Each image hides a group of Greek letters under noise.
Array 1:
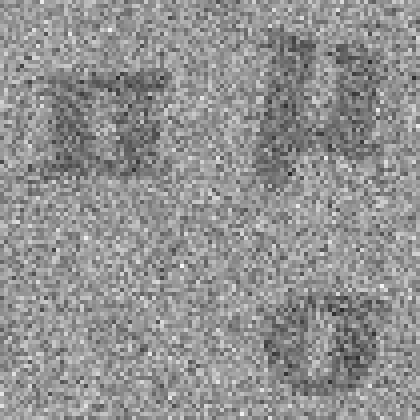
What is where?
top left: pi; top right: mu; bottom right: sigma
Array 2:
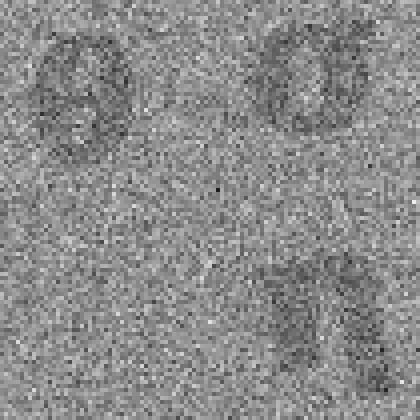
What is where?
top left: theta; top right: sigma; bottom right: eta
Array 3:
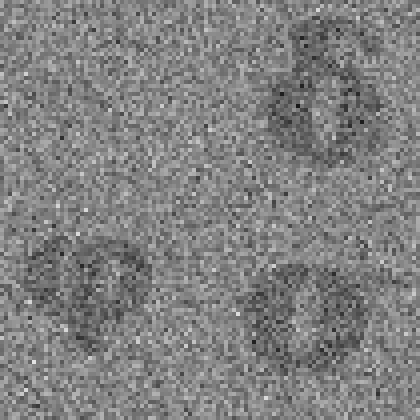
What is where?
top right: delta; bottom left: phi; bottom right: sigma
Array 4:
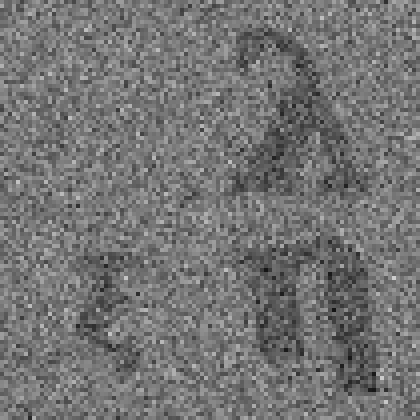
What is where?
top right: lambda; bottom left: xi; bottom right: eta
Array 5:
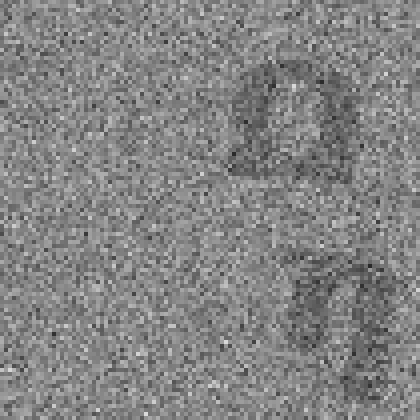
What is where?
top right: omega; bottom right: eta
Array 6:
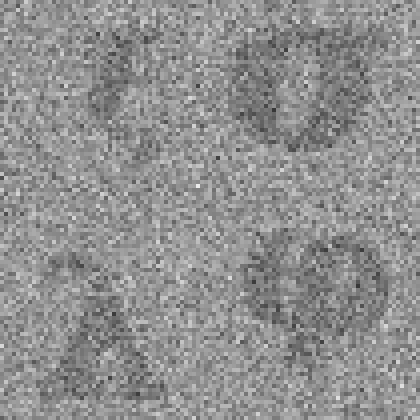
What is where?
top left: xi; top right: sigma; bottom left: lambda; bottom right: phi
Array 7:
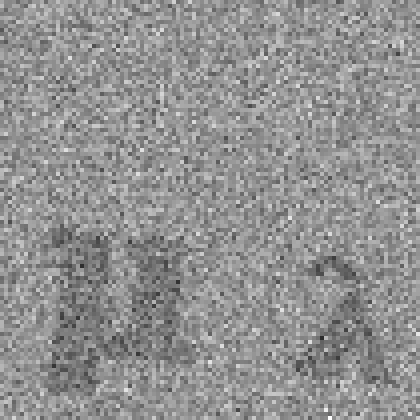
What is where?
bottom left: mu; bottom right: lambda
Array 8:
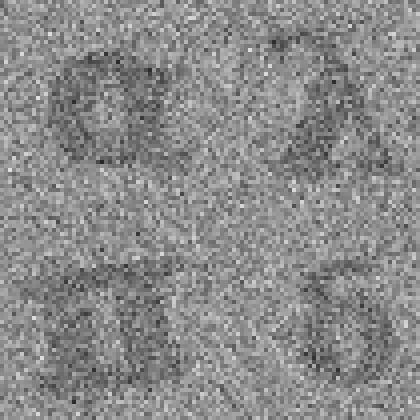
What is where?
top left: alpha; top right: lambda; bottom left: pi; bottom right: delta
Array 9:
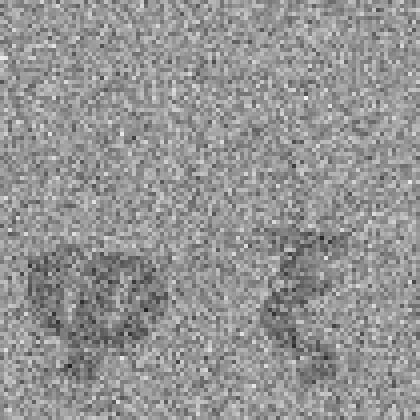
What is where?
bottom left: phi; bottom right: xi
